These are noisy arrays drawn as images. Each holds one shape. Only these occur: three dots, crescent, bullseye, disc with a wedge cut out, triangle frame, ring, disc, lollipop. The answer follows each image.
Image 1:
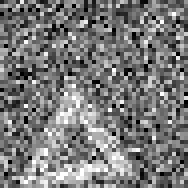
light triangle frame
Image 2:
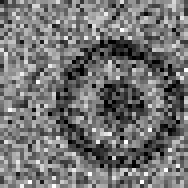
dark bullseye
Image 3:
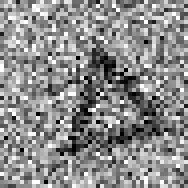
dark triangle frame
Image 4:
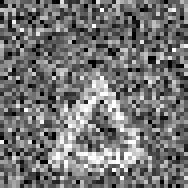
light triangle frame
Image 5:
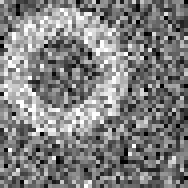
light ring
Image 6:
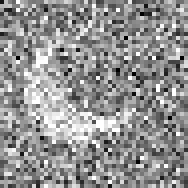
light crescent
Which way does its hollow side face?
up and right
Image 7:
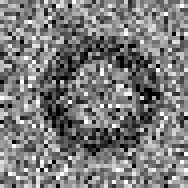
dark ring
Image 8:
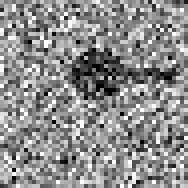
dark lollipop
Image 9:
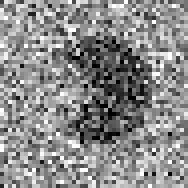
dark disc with a wedge cut out
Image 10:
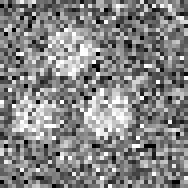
light three dots
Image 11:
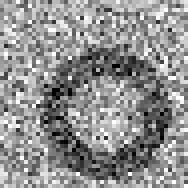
dark ring
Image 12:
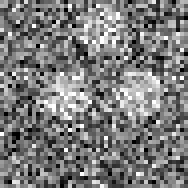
light three dots
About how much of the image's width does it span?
two thirds
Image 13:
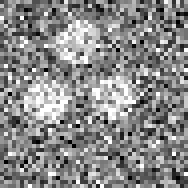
light three dots
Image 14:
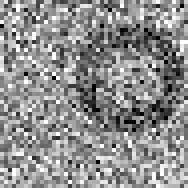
dark ring
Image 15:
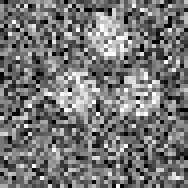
light three dots
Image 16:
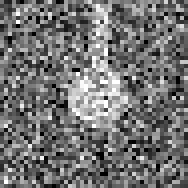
light lollipop
